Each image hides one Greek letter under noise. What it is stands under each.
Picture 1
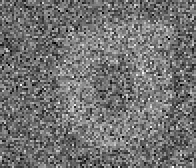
sigma
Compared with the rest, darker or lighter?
lighter
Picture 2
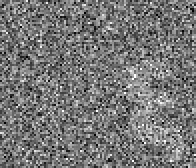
xi
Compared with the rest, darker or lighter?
lighter
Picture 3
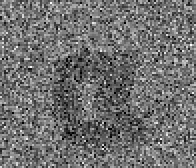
alpha
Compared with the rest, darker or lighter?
darker
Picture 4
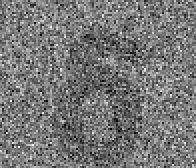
delta
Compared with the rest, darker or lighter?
darker
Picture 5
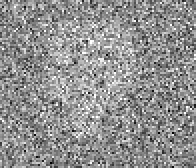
phi
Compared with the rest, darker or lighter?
lighter
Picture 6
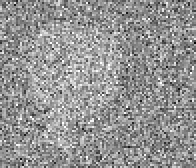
phi
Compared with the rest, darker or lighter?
lighter
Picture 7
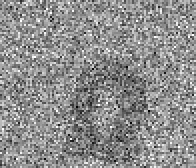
omega
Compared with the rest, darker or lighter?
darker
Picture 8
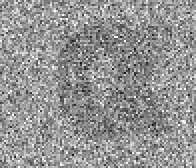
alpha
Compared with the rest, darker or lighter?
darker
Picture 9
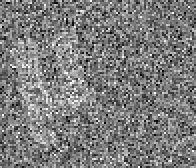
mu
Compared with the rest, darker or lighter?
lighter
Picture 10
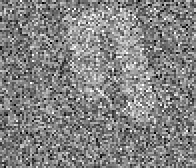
eta
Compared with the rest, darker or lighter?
lighter
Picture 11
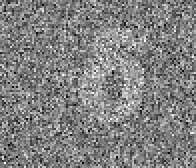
delta
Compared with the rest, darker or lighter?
lighter
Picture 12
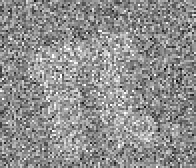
pi
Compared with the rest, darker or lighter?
lighter
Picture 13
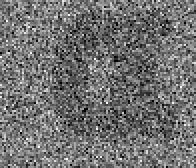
alpha
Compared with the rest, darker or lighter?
darker
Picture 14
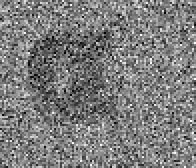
alpha
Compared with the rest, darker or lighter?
darker
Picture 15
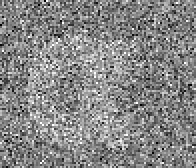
alpha
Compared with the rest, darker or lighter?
lighter
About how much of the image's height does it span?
two thirds
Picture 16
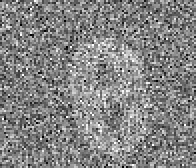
theta
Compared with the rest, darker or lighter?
lighter
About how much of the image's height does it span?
two thirds
